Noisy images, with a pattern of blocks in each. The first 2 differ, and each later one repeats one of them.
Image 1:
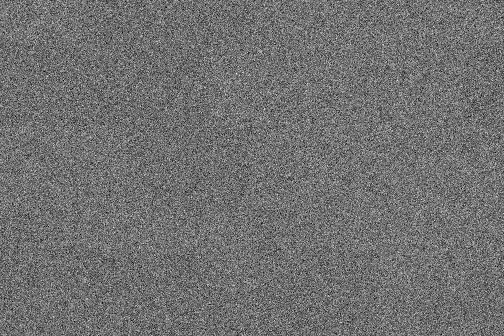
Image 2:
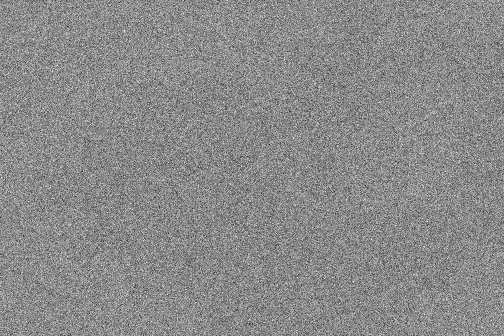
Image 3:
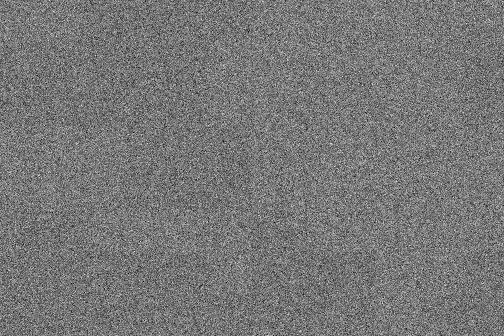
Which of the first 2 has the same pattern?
1
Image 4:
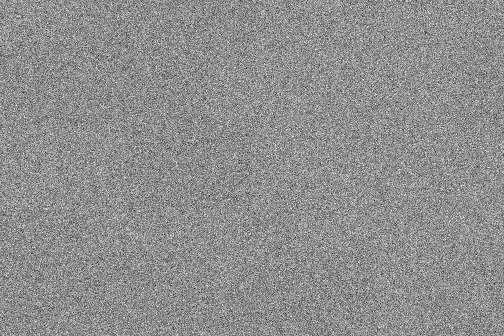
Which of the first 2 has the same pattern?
1
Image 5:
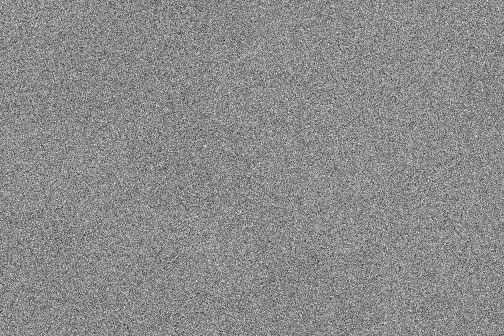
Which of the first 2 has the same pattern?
1
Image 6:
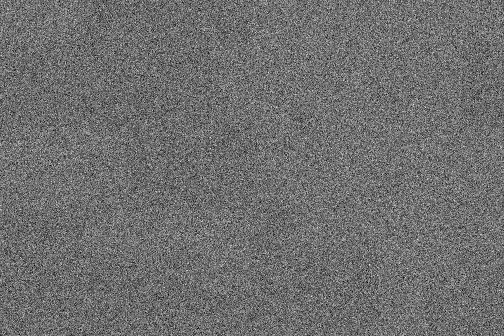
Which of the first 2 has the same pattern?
1
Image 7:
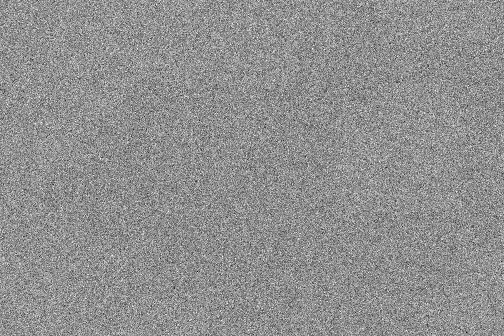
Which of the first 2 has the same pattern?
2
